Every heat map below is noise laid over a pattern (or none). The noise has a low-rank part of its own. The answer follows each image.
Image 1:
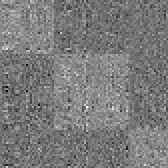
blocks along the diagonal
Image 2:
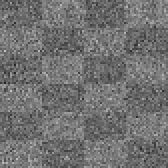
a checkerboard
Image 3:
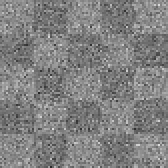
a checkerboard
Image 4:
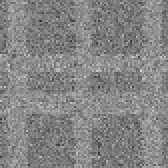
bands of rows crossing bands of columns
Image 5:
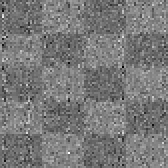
a checkerboard
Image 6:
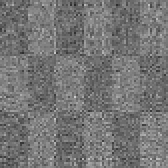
a checkerboard
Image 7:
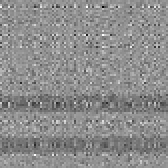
bands of rows
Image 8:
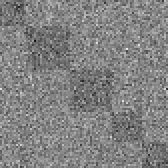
blocks along the diagonal
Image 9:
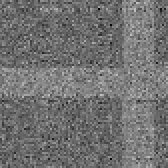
bands of rows crossing bands of columns
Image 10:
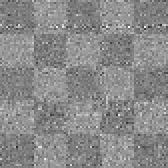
a checkerboard
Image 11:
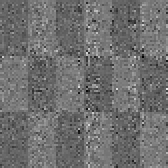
a checkerboard
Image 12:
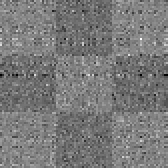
a checkerboard
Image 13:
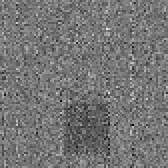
one block
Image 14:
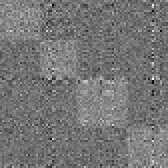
blocks along the diagonal
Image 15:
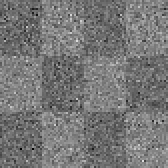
a checkerboard
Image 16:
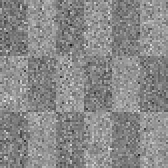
a checkerboard
